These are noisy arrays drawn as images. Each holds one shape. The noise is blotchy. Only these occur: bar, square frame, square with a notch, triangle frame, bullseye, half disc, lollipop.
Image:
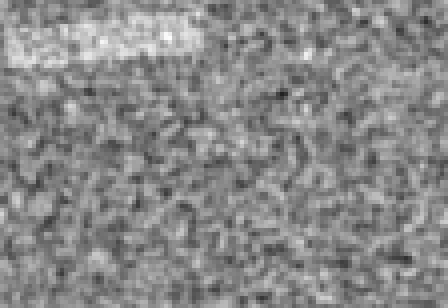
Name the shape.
bar
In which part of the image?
top left
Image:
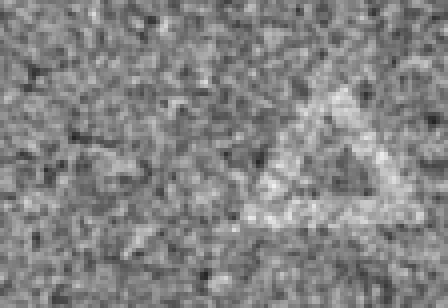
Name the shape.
triangle frame
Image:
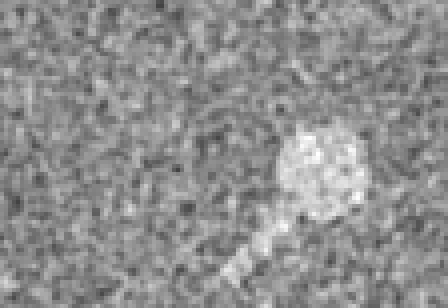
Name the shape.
lollipop
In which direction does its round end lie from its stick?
up and right
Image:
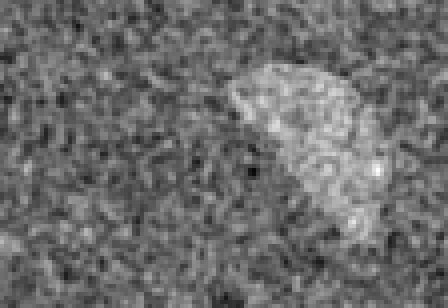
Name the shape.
half disc
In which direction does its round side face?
up and right
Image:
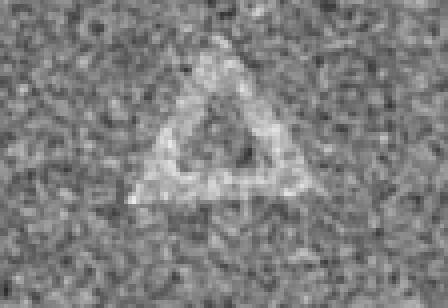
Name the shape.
triangle frame
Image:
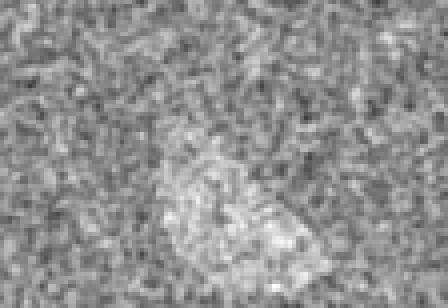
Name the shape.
half disc
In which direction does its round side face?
down and left
